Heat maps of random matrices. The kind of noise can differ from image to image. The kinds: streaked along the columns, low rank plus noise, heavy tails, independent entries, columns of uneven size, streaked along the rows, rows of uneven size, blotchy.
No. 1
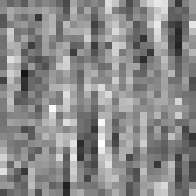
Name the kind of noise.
streaked along the columns
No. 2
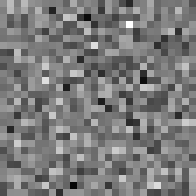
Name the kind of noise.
independent entries
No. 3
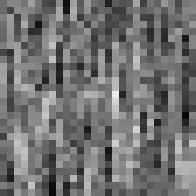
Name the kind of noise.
streaked along the columns
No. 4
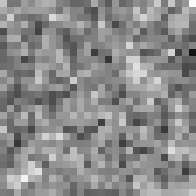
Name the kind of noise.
blotchy
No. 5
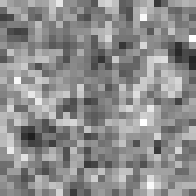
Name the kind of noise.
blotchy
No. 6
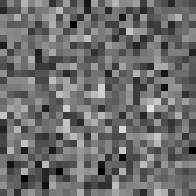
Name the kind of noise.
independent entries
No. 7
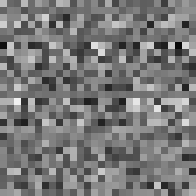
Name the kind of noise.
rows of uneven size
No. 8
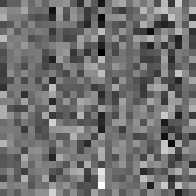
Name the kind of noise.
columns of uneven size
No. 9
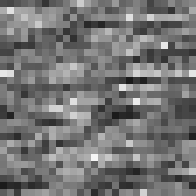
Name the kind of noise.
streaked along the rows
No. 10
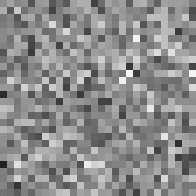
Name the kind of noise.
independent entries
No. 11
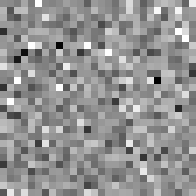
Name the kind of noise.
heavy tails
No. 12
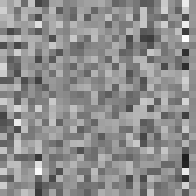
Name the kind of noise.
columns of uneven size
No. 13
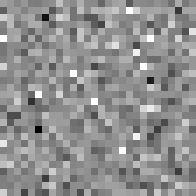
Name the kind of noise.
heavy tails
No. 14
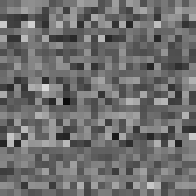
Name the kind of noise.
rows of uneven size
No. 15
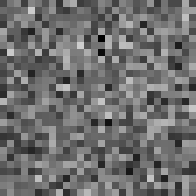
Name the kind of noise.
independent entries
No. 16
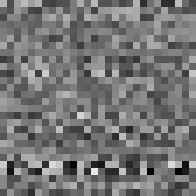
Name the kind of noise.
rows of uneven size
